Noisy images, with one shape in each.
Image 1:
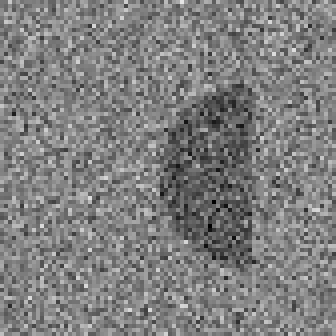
half disc
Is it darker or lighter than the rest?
darker
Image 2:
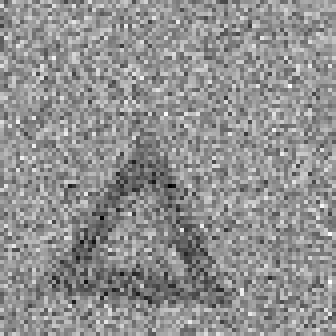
triangle frame
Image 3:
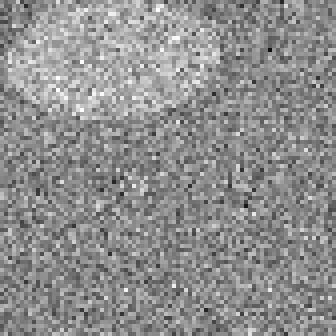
ellipse
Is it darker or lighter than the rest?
lighter
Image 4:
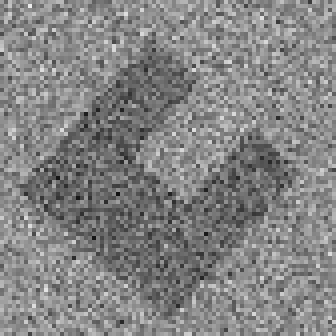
square with a notch
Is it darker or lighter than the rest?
darker
